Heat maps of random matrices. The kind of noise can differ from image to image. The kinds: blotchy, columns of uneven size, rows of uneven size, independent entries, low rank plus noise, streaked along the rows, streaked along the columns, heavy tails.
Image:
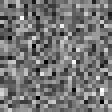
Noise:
low rank plus noise
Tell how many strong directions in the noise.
five to eight
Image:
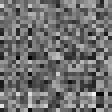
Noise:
low rank plus noise
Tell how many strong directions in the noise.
one
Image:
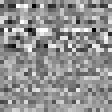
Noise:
rows of uneven size
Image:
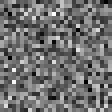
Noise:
independent entries
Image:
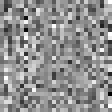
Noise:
columns of uneven size
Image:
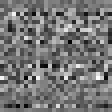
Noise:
rows of uneven size
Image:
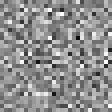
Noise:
low rank plus noise
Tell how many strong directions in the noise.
one
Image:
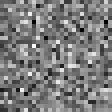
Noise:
low rank plus noise
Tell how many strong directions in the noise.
five to eight
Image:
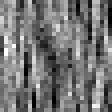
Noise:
streaked along the columns
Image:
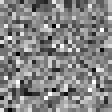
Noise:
low rank plus noise
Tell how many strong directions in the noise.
five to eight
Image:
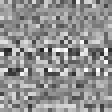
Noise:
rows of uneven size
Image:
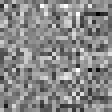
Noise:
low rank plus noise
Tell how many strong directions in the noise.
three or four
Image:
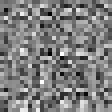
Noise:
low rank plus noise
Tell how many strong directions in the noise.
one
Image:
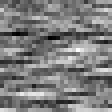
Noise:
streaked along the rows
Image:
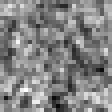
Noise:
blotchy
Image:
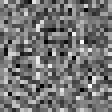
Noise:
low rank plus noise
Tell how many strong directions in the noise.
five to eight
